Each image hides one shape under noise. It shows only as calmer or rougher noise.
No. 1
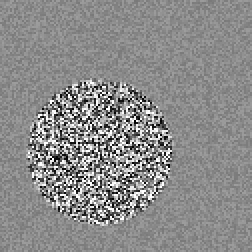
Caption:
rough disc
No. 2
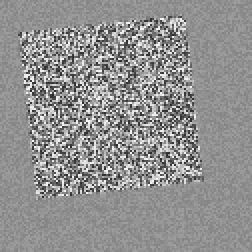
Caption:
rough square
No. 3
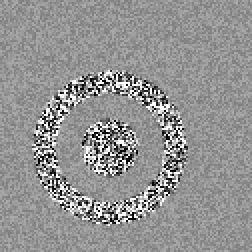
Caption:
rough bullseye
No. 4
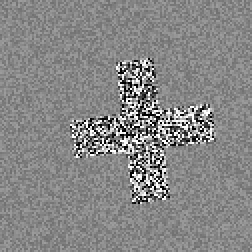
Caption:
rough cross
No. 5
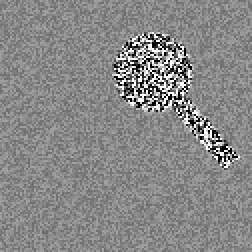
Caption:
rough lollipop
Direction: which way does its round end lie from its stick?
up and left
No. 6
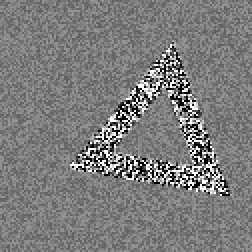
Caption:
rough triangle frame
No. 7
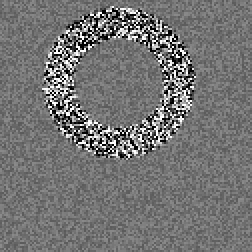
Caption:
rough ring
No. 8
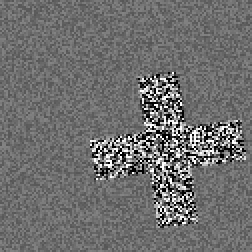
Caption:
rough cross
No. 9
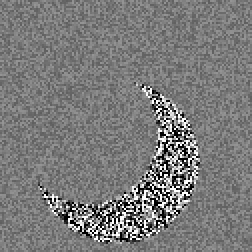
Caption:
rough crescent
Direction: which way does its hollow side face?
up and left
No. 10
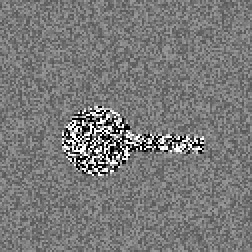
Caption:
rough lollipop
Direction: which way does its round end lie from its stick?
left
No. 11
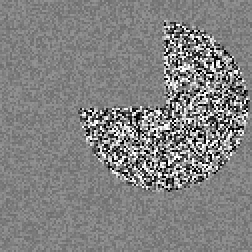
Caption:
rough disc with a wedge cut out
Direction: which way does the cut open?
up and left
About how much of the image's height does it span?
two thirds
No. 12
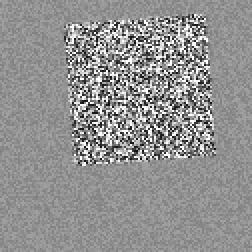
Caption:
rough square
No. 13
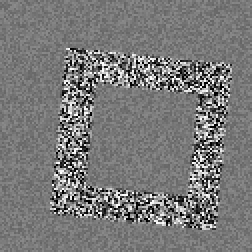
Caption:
rough square frame
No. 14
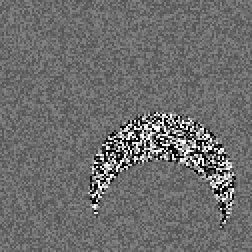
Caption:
rough crescent
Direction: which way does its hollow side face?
down
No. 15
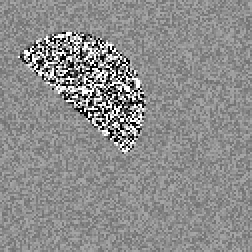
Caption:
rough half disc
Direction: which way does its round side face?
up and right
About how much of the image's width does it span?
half
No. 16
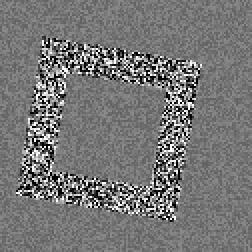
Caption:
rough square frame
